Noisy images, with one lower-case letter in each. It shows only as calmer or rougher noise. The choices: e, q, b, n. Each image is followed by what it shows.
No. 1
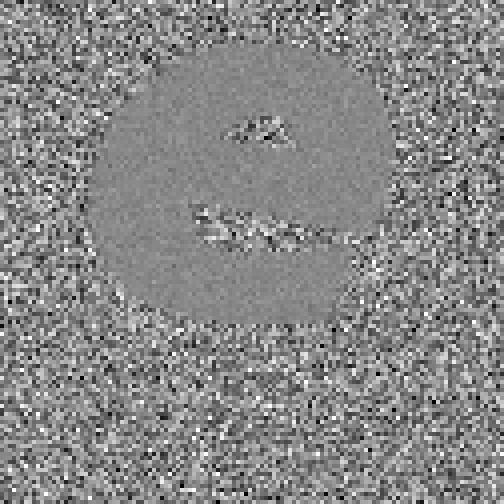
e
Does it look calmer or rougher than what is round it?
calmer
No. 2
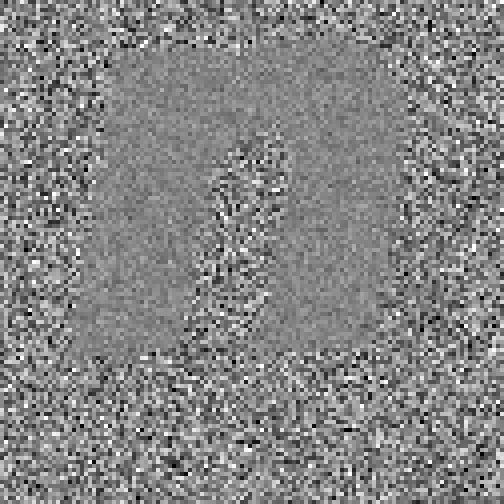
n
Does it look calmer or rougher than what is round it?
calmer
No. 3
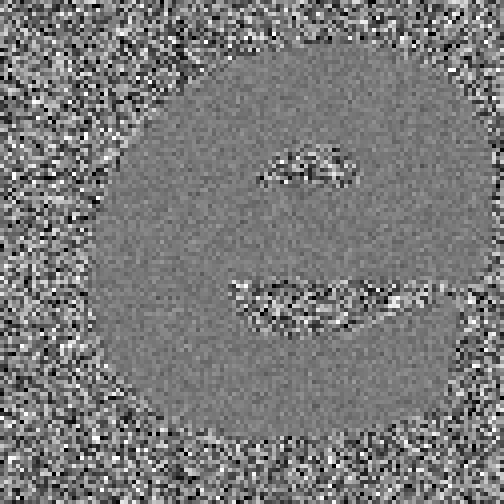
e
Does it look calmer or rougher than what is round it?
calmer
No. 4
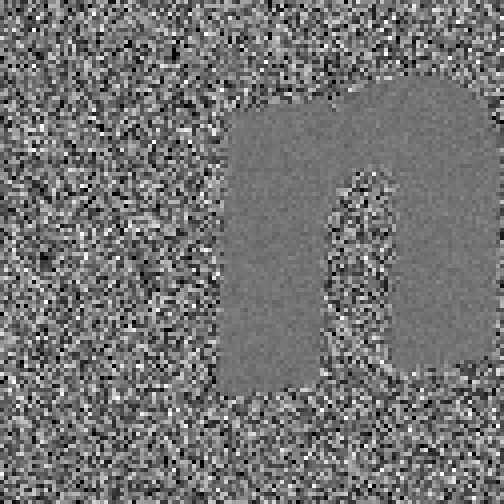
n
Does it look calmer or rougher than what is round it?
calmer
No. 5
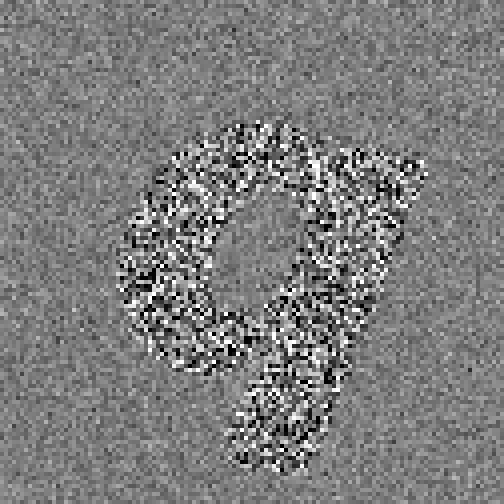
q
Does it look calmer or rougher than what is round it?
rougher
